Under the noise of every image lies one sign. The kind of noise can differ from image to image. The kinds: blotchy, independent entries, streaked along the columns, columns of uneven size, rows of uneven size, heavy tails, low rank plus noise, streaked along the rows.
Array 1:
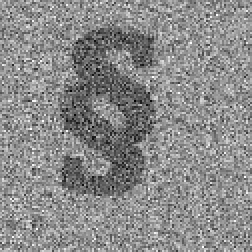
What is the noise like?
low rank plus noise
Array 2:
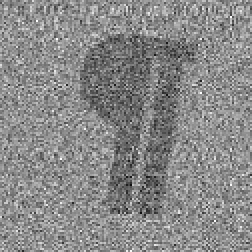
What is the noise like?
low rank plus noise
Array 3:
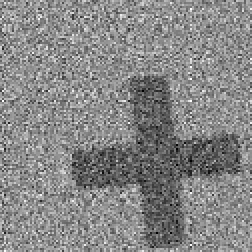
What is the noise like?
low rank plus noise
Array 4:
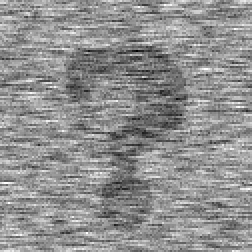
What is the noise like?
streaked along the rows
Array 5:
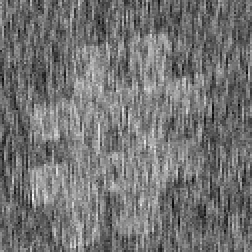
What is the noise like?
streaked along the columns
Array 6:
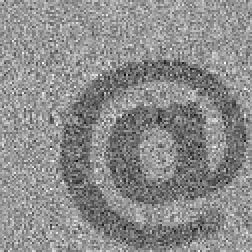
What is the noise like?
low rank plus noise
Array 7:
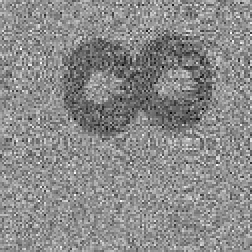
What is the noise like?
low rank plus noise
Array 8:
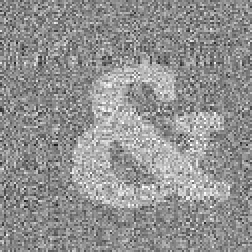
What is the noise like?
low rank plus noise
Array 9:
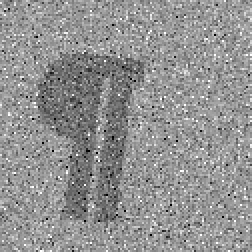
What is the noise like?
heavy tails
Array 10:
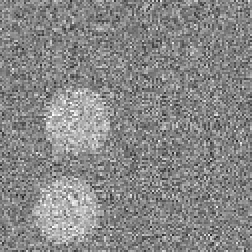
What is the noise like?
low rank plus noise
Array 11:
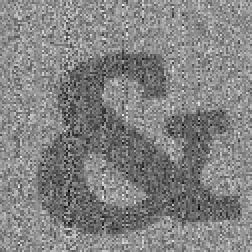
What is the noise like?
columns of uneven size
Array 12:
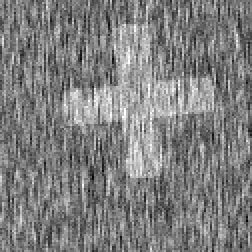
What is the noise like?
streaked along the columns
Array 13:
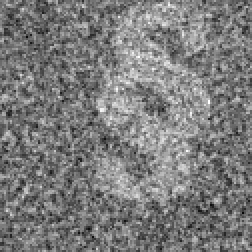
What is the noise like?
blotchy
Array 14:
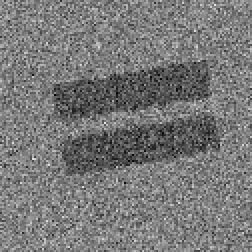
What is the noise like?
independent entries
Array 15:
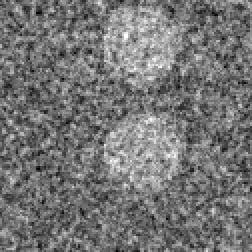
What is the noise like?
blotchy
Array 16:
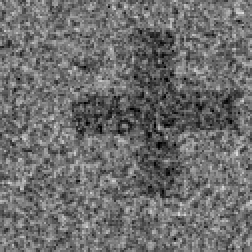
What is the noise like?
blotchy
